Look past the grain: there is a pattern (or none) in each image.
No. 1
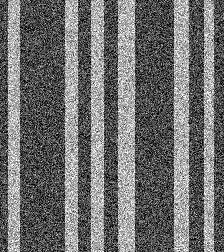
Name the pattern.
bands of columns
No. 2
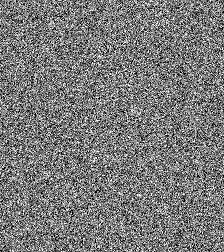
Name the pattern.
only noise
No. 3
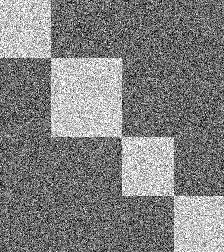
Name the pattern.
blocks along the diagonal
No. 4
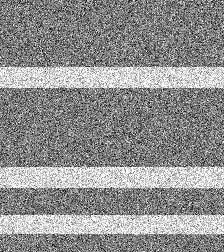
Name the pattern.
bands of rows
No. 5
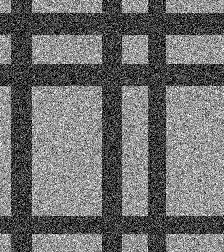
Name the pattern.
bands of rows crossing bands of columns
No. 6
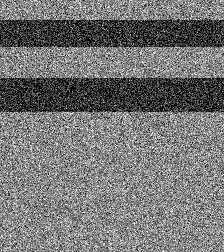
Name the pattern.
bands of rows
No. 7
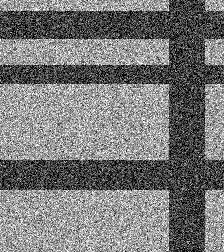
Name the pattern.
bands of rows crossing bands of columns
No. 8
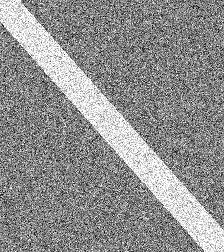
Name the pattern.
a diagonal band
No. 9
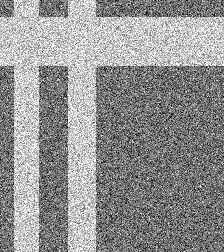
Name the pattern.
bands of rows crossing bands of columns
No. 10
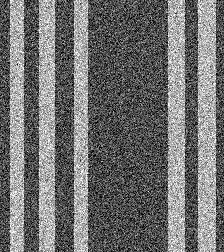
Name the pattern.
bands of columns
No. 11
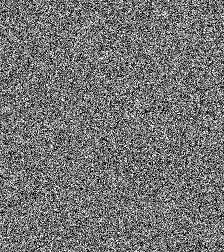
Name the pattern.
only noise
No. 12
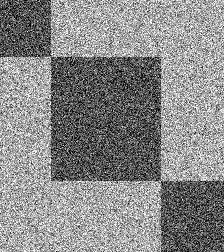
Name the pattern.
blocks along the diagonal
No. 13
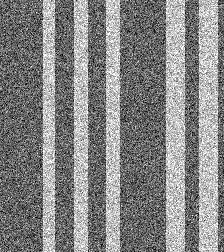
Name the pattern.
bands of columns
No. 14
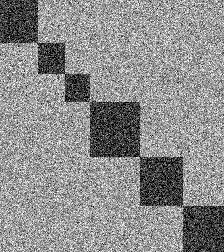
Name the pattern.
blocks along the diagonal
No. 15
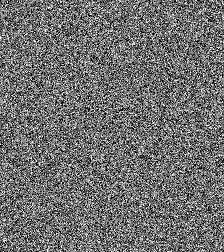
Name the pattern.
only noise
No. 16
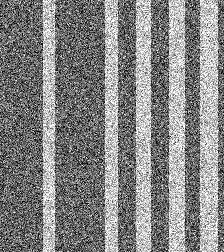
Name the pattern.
bands of columns
